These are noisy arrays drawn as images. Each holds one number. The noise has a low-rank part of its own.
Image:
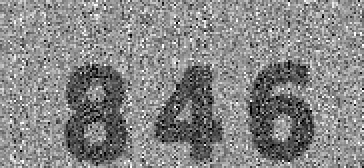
846
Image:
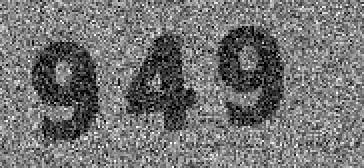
949
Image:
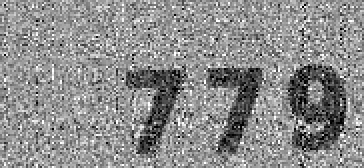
779
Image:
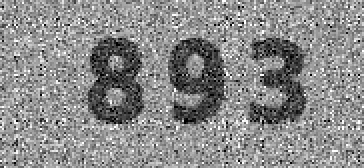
893
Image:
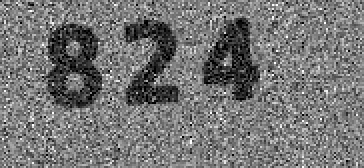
824
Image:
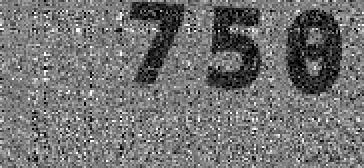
750
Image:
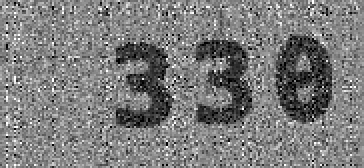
330
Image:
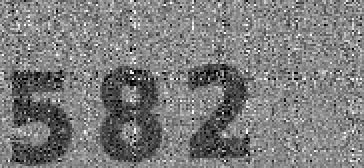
582
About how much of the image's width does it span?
two thirds
